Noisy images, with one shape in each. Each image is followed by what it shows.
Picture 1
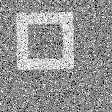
square frame
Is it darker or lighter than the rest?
lighter
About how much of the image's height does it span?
half
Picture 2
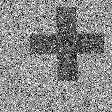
cross
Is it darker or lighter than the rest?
darker
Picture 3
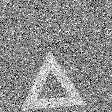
triangle frame
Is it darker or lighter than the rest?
lighter
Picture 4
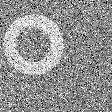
ring
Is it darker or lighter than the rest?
lighter
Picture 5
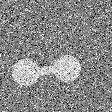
dumbbell
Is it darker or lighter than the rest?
lighter
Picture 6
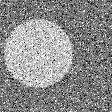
disc
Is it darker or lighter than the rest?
lighter
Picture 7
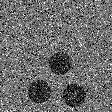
three dots
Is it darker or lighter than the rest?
darker
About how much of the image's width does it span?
half
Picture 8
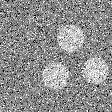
three dots
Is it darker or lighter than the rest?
lighter
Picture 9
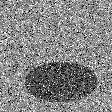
ellipse
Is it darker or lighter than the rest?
darker
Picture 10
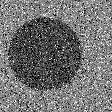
disc
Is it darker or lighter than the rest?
darker
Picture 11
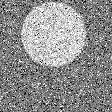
disc
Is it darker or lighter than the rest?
lighter
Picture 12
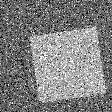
square
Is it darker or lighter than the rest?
lighter
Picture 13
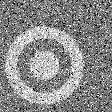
bullseye
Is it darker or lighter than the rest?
lighter
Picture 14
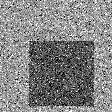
square
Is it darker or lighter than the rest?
darker
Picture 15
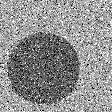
disc
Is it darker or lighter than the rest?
darker
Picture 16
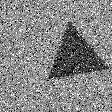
triangle
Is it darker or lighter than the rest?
darker
